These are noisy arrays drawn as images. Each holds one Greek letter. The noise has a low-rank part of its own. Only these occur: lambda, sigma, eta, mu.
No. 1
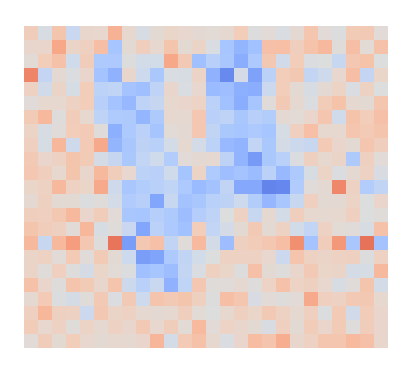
mu
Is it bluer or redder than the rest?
bluer
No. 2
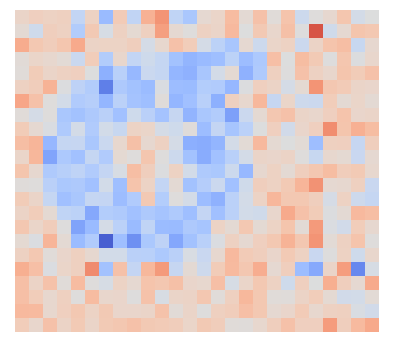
sigma
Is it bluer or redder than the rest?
bluer
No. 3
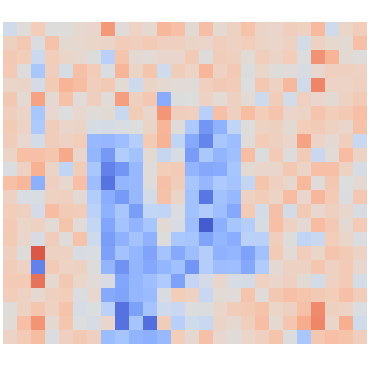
mu
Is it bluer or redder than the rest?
bluer
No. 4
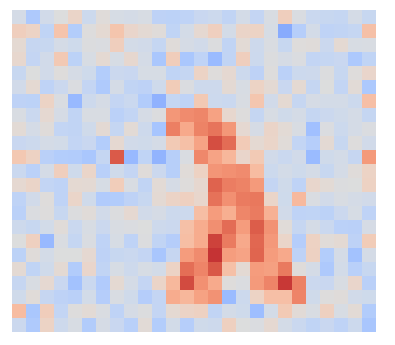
lambda
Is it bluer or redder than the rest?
redder
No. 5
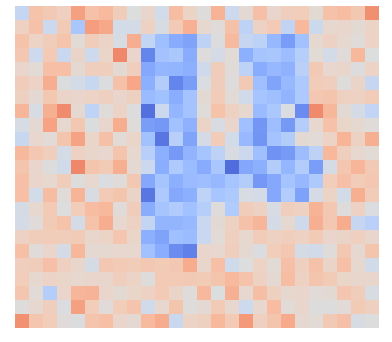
mu
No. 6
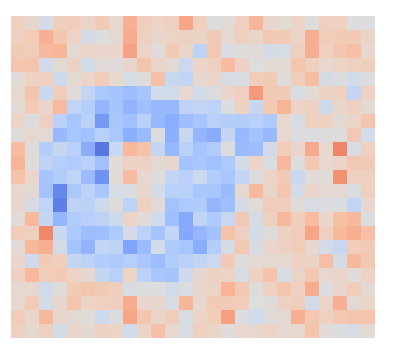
sigma
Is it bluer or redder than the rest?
bluer
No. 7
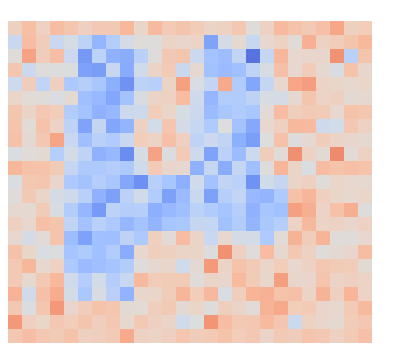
mu
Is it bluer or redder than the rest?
bluer
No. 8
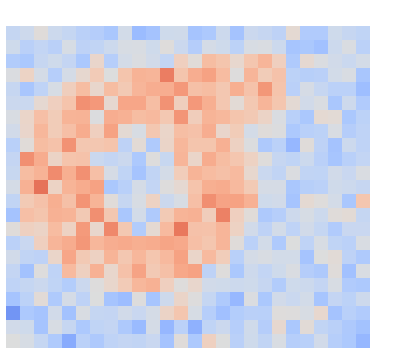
sigma
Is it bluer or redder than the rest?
redder
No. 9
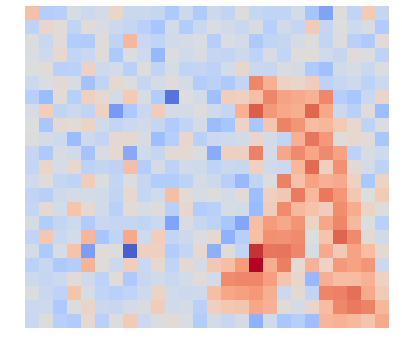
lambda
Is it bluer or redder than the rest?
redder
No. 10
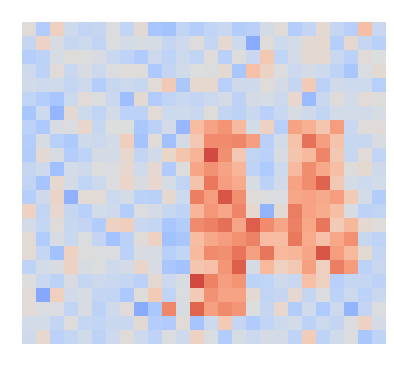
mu
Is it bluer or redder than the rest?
redder
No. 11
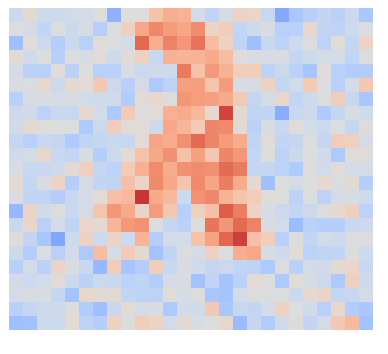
lambda
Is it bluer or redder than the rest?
redder
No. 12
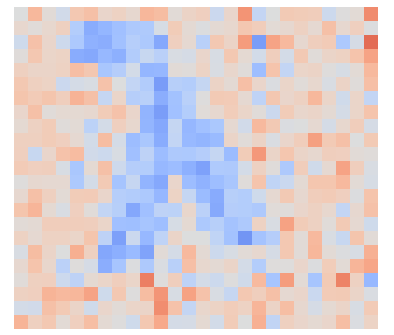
lambda
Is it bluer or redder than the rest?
bluer
